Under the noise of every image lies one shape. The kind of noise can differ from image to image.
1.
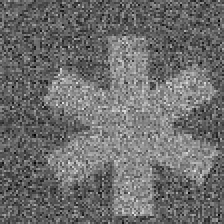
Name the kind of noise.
low rank plus noise
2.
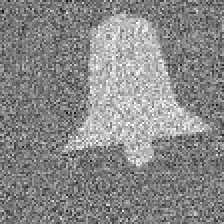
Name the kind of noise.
low rank plus noise
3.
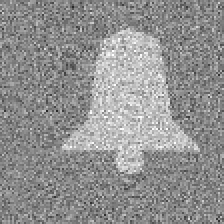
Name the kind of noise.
low rank plus noise
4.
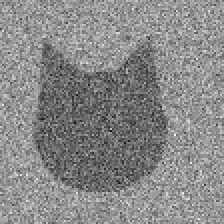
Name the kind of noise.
independent entries
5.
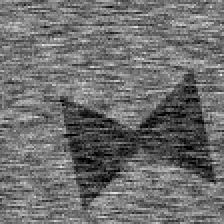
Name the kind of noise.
streaked along the rows
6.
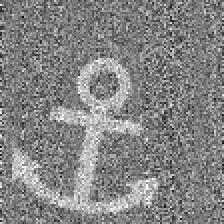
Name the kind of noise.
columns of uneven size
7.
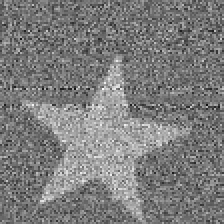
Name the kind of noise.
rows of uneven size
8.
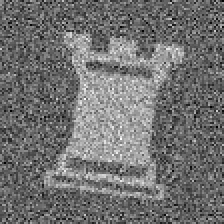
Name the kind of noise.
low rank plus noise
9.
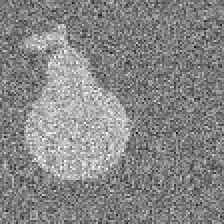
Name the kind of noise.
low rank plus noise
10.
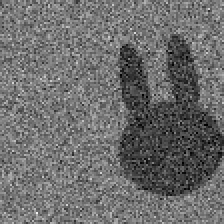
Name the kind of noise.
independent entries
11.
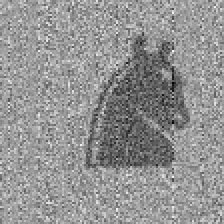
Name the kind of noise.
columns of uneven size
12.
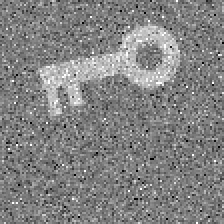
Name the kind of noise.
heavy tails
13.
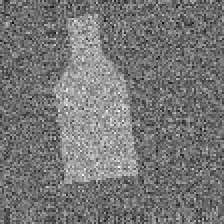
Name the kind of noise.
low rank plus noise
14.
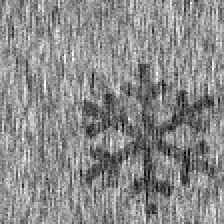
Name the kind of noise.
streaked along the columns
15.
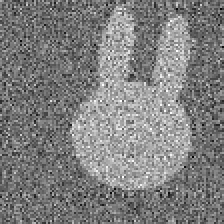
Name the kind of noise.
low rank plus noise
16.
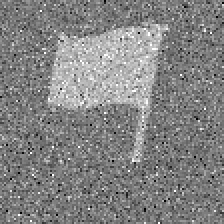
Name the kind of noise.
heavy tails
